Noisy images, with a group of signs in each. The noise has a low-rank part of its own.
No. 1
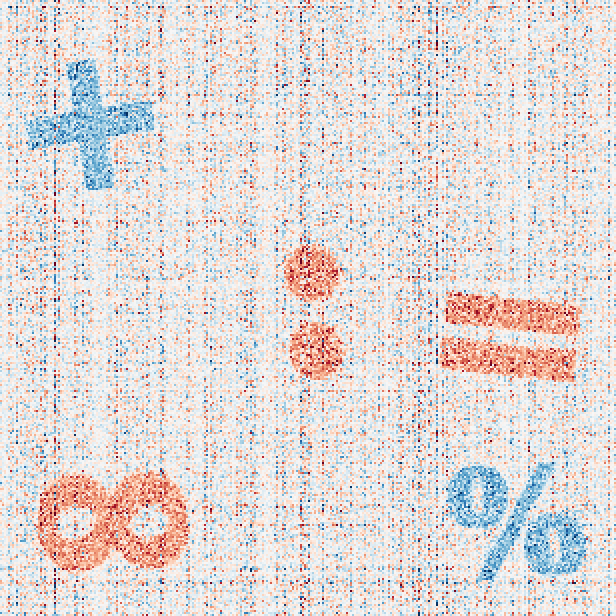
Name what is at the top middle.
nothing
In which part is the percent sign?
bottom right
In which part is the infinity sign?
bottom left
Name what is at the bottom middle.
nothing
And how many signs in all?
5
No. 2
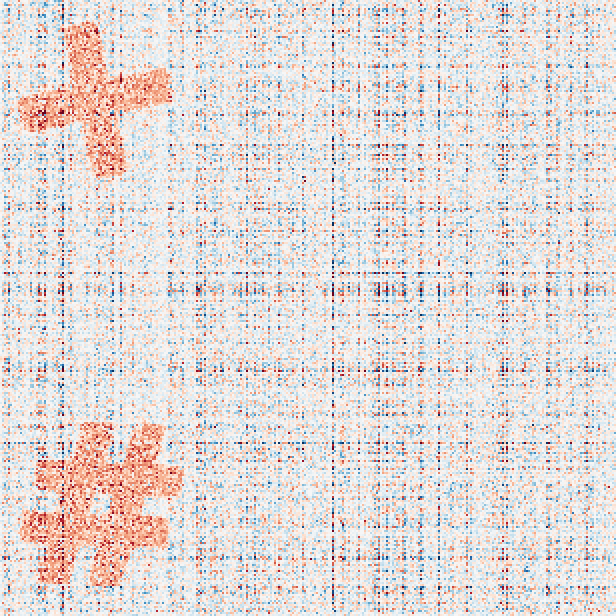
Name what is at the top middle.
nothing
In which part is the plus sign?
top left
